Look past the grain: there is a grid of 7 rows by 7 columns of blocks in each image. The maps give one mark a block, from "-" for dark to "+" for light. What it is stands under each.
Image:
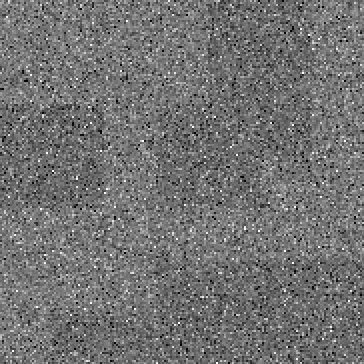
+ + + + - - +
+ + + + - - +
- - + - - - +
- - + - - + +
+ + + + + + +
+ + + - - - -
+ - - - - - -
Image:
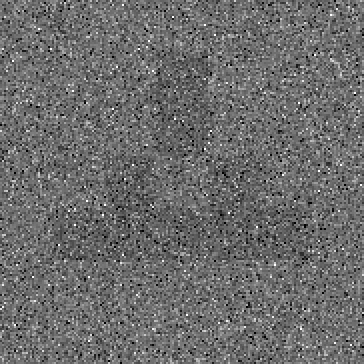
+ + + + + + +
+ + + - + + +
+ + + - + + +
+ + - + - + +
+ - - - - - +
+ + + + + + +
+ + + + + + +
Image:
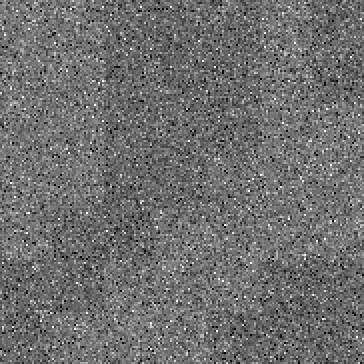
+ + - - - + -
+ + - - - + -
+ + - - - + +
+ + - - + + +
+ - - + + + +
- - + + + - -
- + + + - - -
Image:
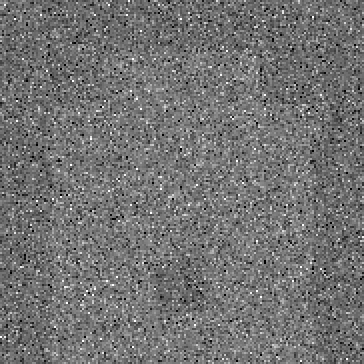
- - - - - - -
- - + + + - -
- + + + + + -
- + + + + + -
- + + + + + -
- + + - + + -
- + + + + + -
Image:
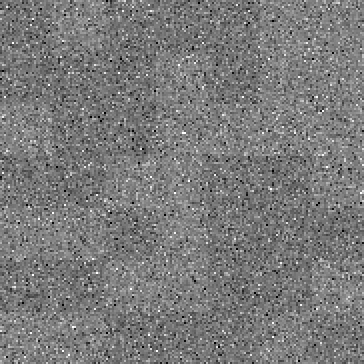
- + - - - + +
- - - + - + +
+ - - + + + +
- - + + - - +
+ + - + - - -
- - + + - - +
+ + - - - + -
